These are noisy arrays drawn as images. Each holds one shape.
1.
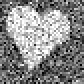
light heart
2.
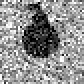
dark pear
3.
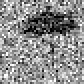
dark umbrella
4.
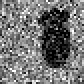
dark footprint
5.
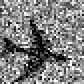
dark airplane
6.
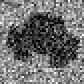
dark car
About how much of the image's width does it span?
nearly all
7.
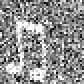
light pair of musical notes
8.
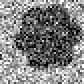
dark flower
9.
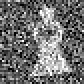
light chess bishop
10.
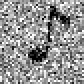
dark musical note
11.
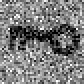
dark key
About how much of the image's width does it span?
nearly all
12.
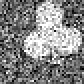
light club
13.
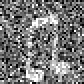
light pair of musical notes
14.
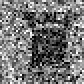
dark chess rook
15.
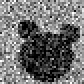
dark bear's head
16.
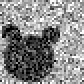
dark bear's head
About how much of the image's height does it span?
two thirds
